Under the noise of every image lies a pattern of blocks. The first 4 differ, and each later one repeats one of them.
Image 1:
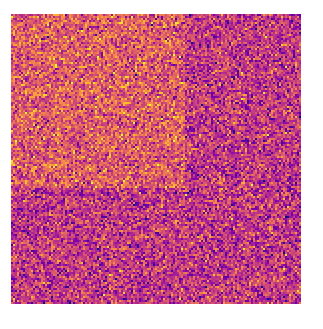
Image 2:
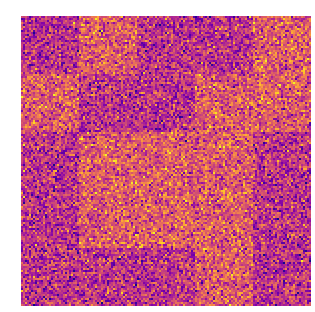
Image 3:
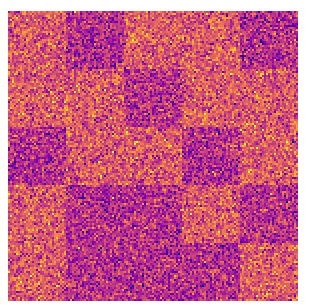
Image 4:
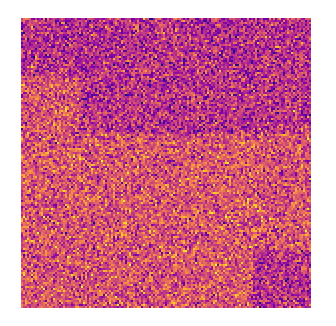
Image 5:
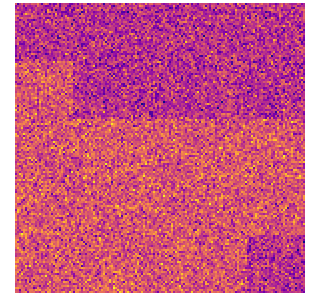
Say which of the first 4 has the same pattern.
4
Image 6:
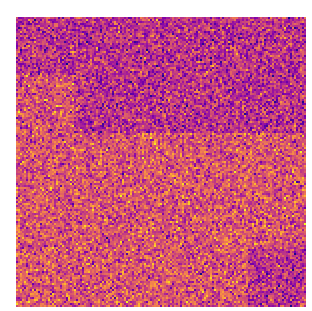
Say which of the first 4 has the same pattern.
4
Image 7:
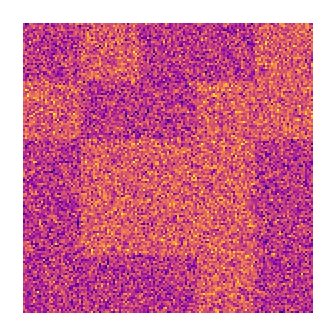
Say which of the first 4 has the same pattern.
2
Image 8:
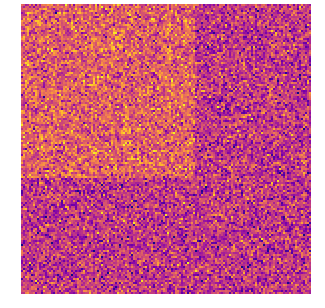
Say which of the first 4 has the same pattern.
1
